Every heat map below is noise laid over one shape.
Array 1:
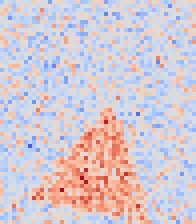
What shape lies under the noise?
triangle
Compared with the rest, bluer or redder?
redder
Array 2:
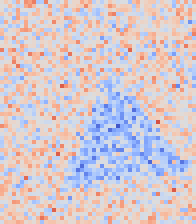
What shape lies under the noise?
triangle
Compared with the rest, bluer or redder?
bluer
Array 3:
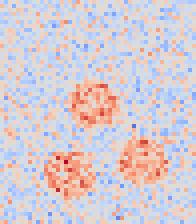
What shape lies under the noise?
three dots
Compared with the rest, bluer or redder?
redder
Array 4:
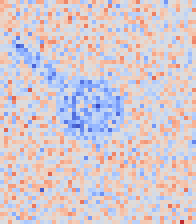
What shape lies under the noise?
lollipop
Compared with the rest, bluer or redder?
bluer
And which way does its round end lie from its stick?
down and right
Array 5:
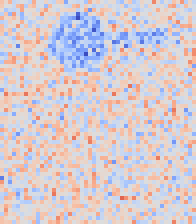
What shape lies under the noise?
lollipop
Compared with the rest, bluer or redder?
bluer
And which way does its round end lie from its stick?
left
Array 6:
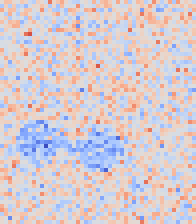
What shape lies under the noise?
dumbbell
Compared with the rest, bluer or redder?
bluer
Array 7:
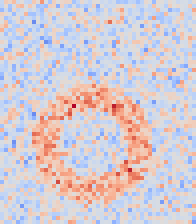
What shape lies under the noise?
ring
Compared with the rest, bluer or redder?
redder
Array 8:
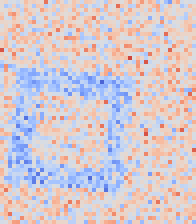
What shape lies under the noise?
square frame
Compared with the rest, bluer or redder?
bluer
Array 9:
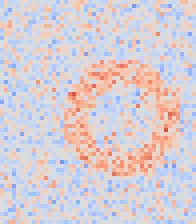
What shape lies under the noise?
ring
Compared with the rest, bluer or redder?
redder
